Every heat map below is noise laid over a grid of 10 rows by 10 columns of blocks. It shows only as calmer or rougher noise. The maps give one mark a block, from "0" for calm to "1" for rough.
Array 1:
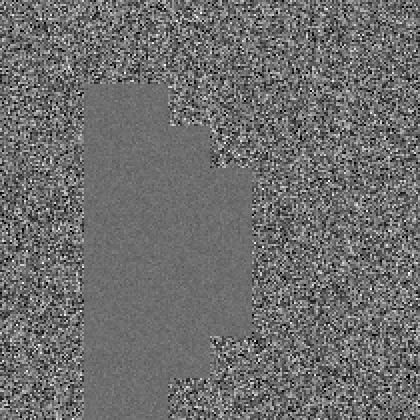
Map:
1 1 1 1 1 1 1 1 1 1
1 1 1 1 1 1 1 1 1 1
1 1 0 0 1 1 1 1 1 1
1 1 0 0 0 1 1 1 1 1
1 1 0 0 0 0 1 1 1 1
1 1 0 0 0 0 1 1 1 1
1 1 0 0 0 0 1 1 1 1
1 1 0 0 0 0 1 1 1 1
1 1 0 0 0 1 1 1 1 1
1 1 0 0 1 1 1 1 1 1
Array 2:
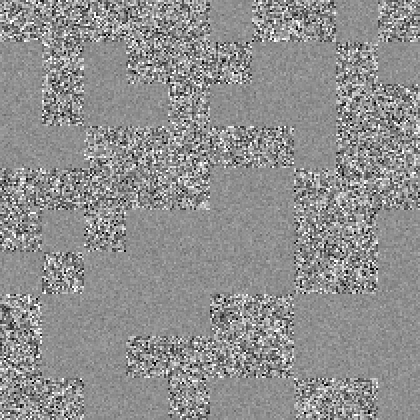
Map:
1 1 1 1 1 0 1 1 0 1
0 1 0 1 1 1 0 0 1 0
0 1 0 0 1 0 0 0 1 1
0 0 1 1 1 1 1 0 1 1
1 1 1 1 1 0 0 1 1 1
1 0 1 0 0 0 0 1 1 0
0 1 0 0 0 0 0 1 1 0
1 0 0 0 0 1 1 0 0 0
1 0 0 1 1 1 1 0 0 0
1 1 0 0 1 0 0 1 1 0
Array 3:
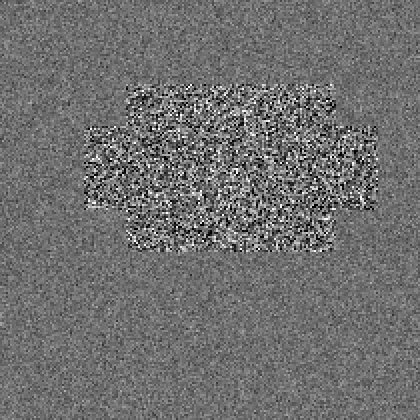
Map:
0 0 0 0 0 0 0 0 0 0
0 0 0 0 0 0 0 0 0 0
0 0 0 1 1 1 1 1 0 0
0 0 1 1 1 1 1 1 1 0
0 0 1 1 1 1 1 1 1 0
0 0 0 1 1 1 1 1 0 0
0 0 0 0 0 0 0 0 0 0
0 0 0 0 0 0 0 0 0 0
0 0 0 0 0 0 0 0 0 0
0 0 0 0 0 0 0 0 0 0
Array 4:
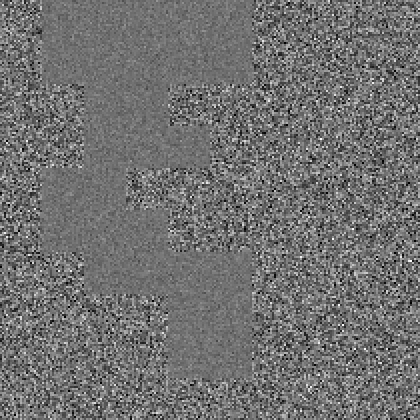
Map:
1 0 0 0 0 0 1 1 1 1
1 0 0 0 0 0 1 1 1 1
1 1 0 0 1 1 1 1 1 1
1 1 0 0 0 1 1 1 1 1
1 0 0 1 1 1 1 1 1 1
1 0 0 0 1 1 1 1 1 1
1 1 0 0 0 0 1 1 1 1
1 1 1 1 0 0 1 1 1 1
1 1 1 1 0 0 1 1 1 1
1 1 1 1 1 1 1 1 1 1
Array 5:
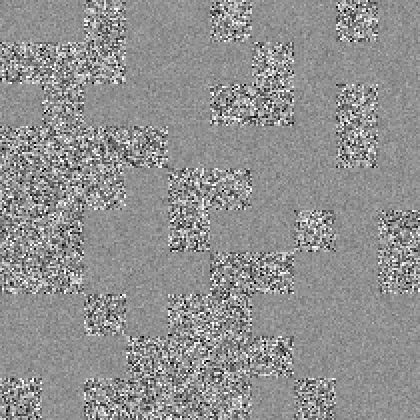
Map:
0 0 1 0 0 1 0 0 1 0
1 1 1 0 0 0 1 0 0 0
0 1 0 0 0 1 1 0 1 0
1 1 1 1 0 0 0 0 1 0
1 1 1 0 1 1 0 0 0 0
1 1 0 0 1 0 0 1 0 1
1 1 0 0 0 1 1 0 0 1
0 0 1 0 1 1 0 0 0 0
0 0 0 1 1 1 1 0 0 0
1 0 1 1 1 1 0 1 0 0
